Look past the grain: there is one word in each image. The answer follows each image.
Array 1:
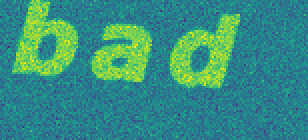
bad
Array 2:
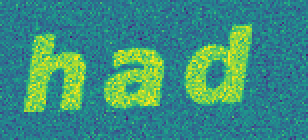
had
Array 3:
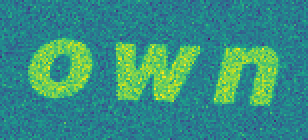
own
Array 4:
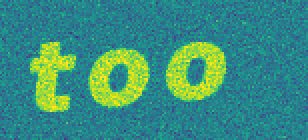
too
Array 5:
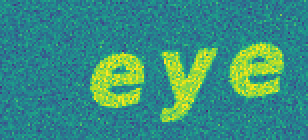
eye
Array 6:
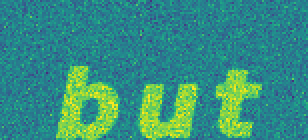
but
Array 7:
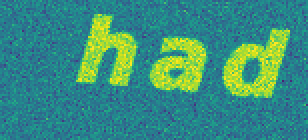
had
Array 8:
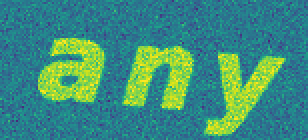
any
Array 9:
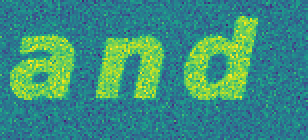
and
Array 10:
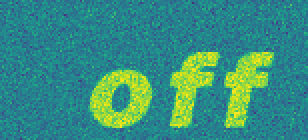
off
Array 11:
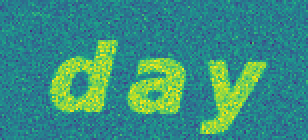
day
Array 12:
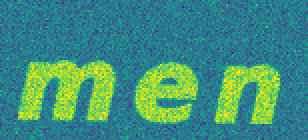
men
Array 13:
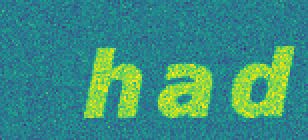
had
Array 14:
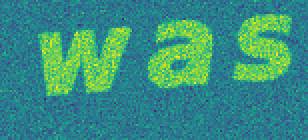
was
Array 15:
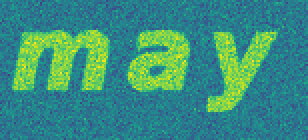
may
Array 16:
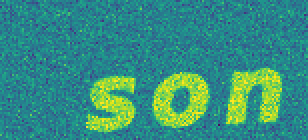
son
